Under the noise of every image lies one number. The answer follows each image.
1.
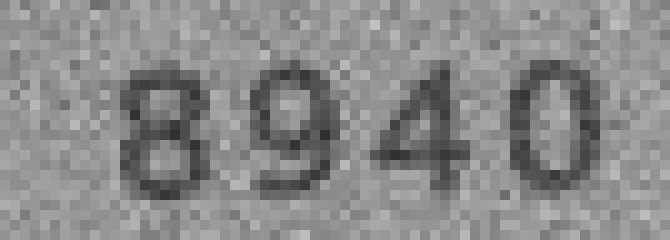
8940
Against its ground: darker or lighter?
darker
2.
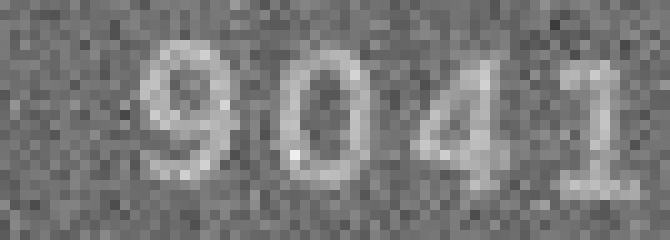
9041
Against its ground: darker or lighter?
lighter
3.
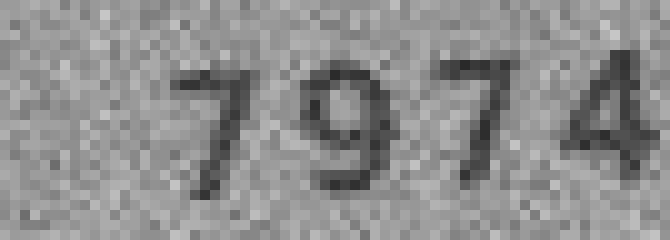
7974
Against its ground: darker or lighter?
darker
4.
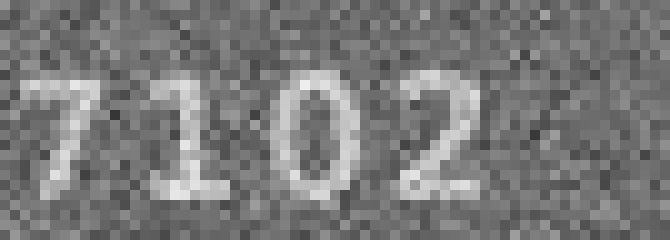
7102
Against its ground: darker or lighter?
lighter
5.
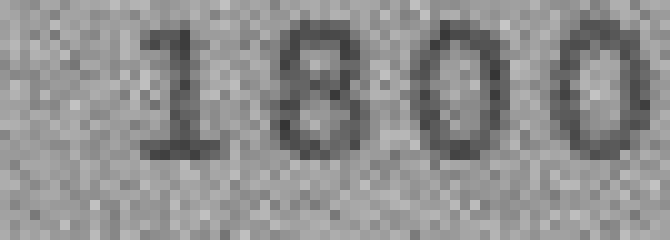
1800
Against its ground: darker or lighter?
darker
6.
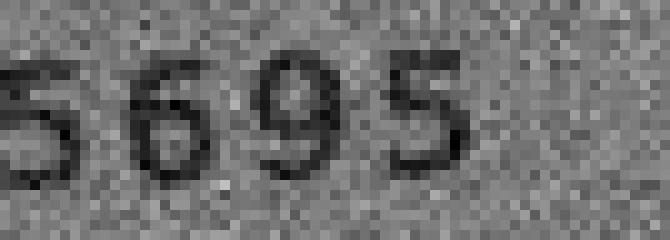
5695
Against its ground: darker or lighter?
darker
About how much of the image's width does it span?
two thirds
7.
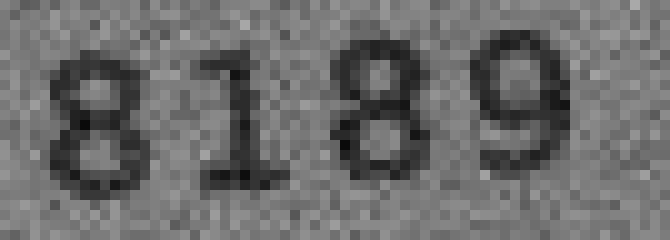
8189
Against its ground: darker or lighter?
darker
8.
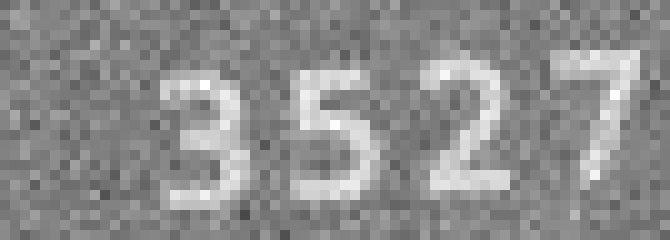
3527
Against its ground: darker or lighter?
lighter
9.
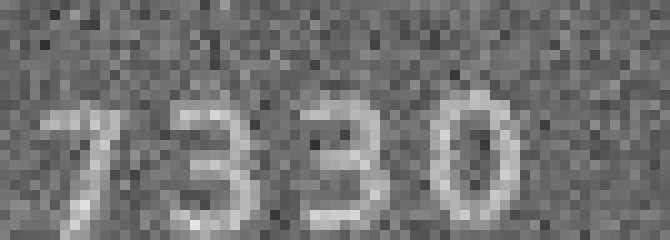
7330
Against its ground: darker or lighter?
lighter
